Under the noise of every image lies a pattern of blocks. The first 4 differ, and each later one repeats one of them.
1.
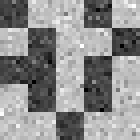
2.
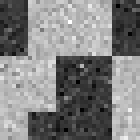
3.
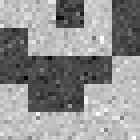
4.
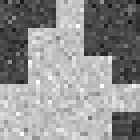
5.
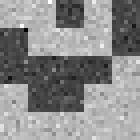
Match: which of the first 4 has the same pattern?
3
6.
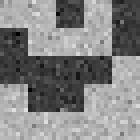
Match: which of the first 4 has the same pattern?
3
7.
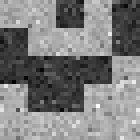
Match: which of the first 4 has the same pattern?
3
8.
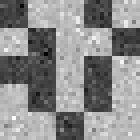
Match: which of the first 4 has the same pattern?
1
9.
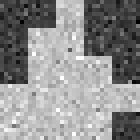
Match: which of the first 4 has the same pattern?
4
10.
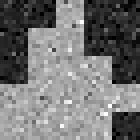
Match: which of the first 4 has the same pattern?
4
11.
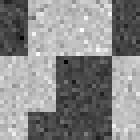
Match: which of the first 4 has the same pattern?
2
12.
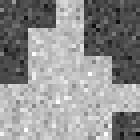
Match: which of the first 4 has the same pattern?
4
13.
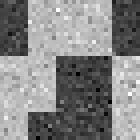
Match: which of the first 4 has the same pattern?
2
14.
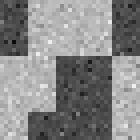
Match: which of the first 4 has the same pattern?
2
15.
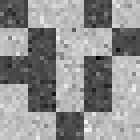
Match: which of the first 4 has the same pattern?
1
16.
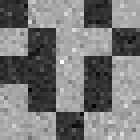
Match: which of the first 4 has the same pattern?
1
